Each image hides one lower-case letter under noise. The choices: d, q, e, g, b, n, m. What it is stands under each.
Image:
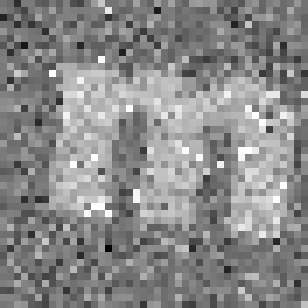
m
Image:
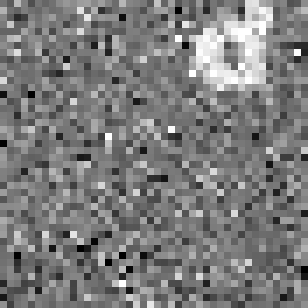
d
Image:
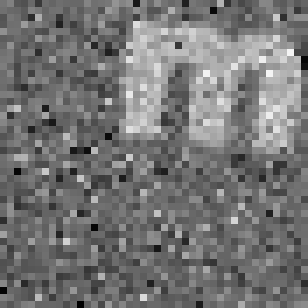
m
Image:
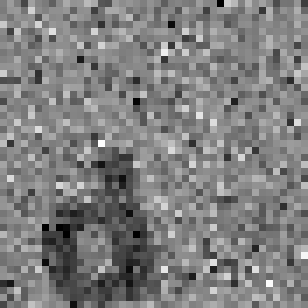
d
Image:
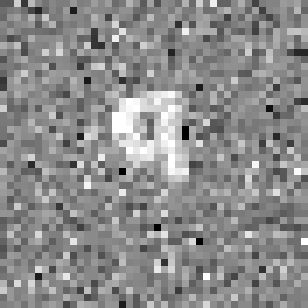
q
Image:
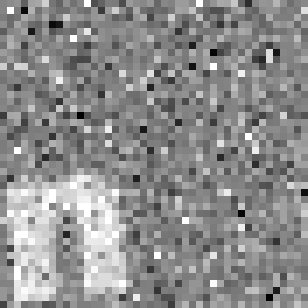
n
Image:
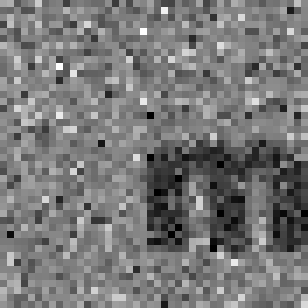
m
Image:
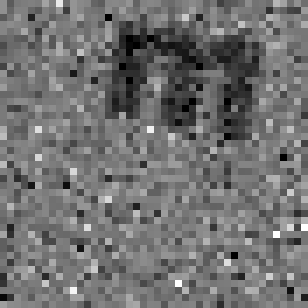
m
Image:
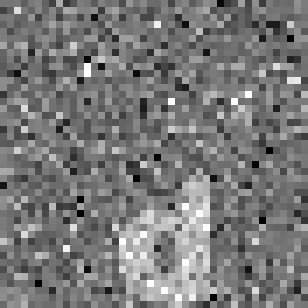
d
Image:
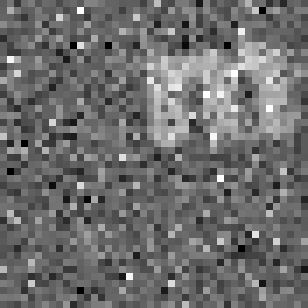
m
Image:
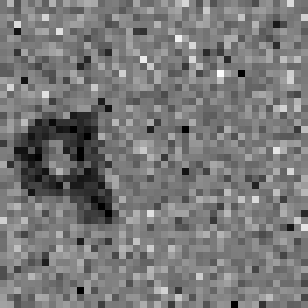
q
